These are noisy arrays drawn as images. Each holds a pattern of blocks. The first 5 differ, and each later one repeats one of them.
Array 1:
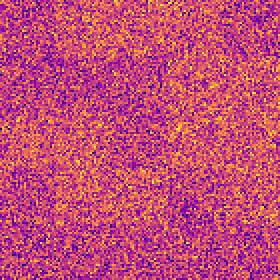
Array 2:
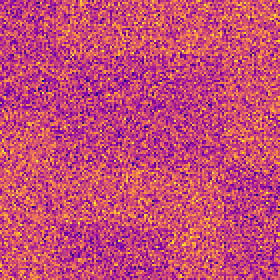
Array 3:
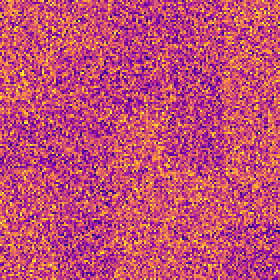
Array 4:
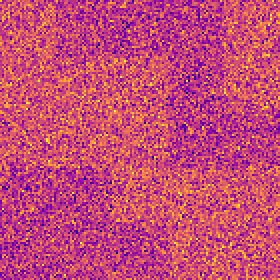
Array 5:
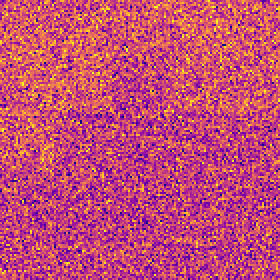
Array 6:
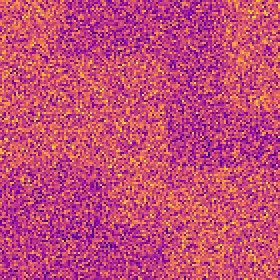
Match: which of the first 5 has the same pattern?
4
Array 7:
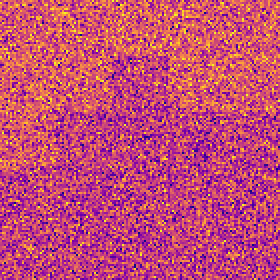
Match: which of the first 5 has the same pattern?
5
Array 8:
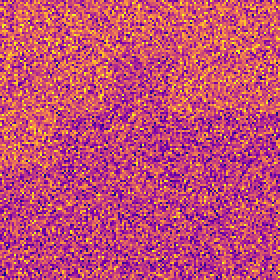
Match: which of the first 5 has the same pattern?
5
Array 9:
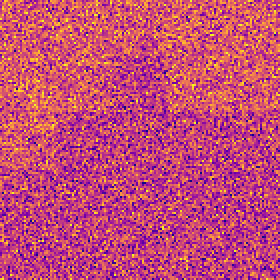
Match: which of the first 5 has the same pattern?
5
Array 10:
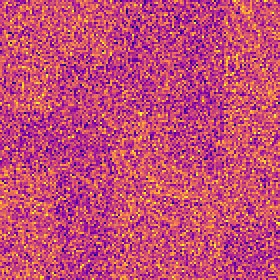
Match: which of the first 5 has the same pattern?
3
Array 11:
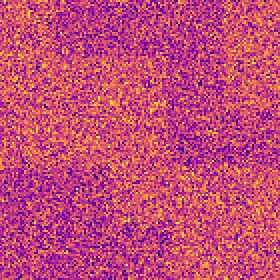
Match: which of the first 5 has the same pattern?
4
